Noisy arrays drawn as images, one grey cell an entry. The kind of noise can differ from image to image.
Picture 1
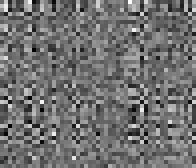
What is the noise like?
low rank plus noise
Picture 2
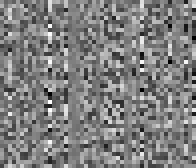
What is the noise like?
columns of uneven size
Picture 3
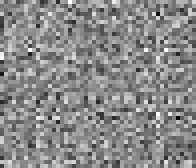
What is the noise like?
low rank plus noise
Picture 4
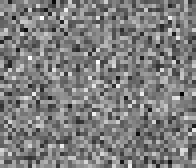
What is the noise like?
independent entries
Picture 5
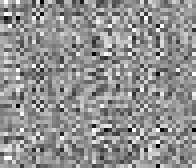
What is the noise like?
low rank plus noise
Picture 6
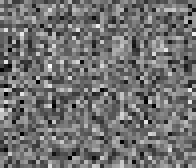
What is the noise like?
low rank plus noise
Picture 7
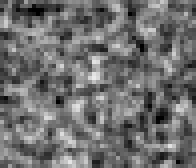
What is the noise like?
blotchy
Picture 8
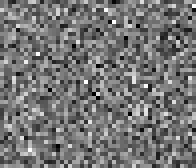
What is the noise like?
independent entries
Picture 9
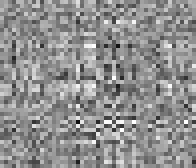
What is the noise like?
low rank plus noise
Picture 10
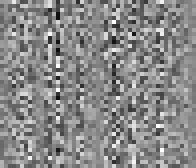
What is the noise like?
columns of uneven size
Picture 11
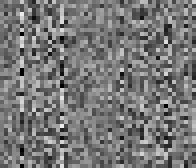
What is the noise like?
columns of uneven size
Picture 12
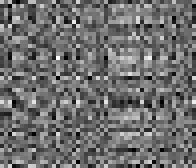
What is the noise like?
low rank plus noise
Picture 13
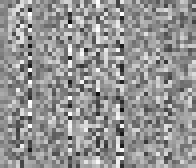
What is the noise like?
columns of uneven size
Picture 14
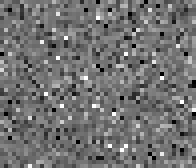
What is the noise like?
heavy tails
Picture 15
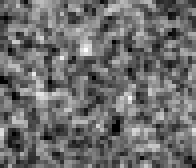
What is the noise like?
blotchy
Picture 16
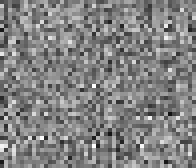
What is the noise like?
low rank plus noise
